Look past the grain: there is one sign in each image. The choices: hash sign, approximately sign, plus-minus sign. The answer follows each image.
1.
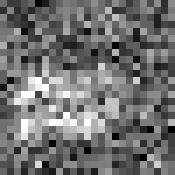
approximately sign
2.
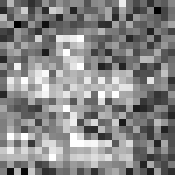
plus-minus sign
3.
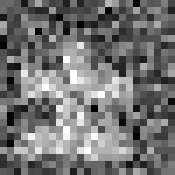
plus-minus sign
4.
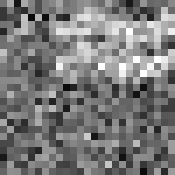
approximately sign
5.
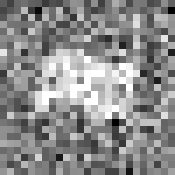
approximately sign
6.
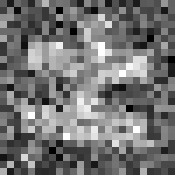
plus-minus sign
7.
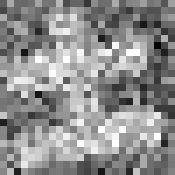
plus-minus sign
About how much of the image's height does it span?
nearly all
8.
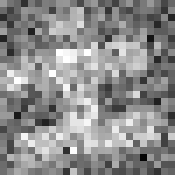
plus-minus sign
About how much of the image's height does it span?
nearly all
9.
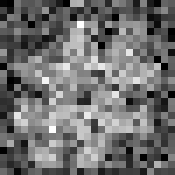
hash sign
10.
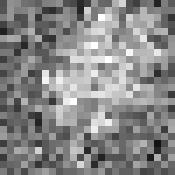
hash sign
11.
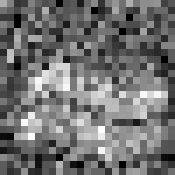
approximately sign
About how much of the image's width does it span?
nearly all
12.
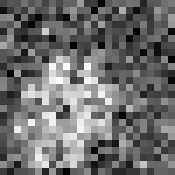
hash sign
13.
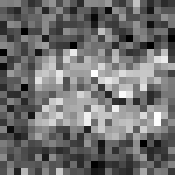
approximately sign
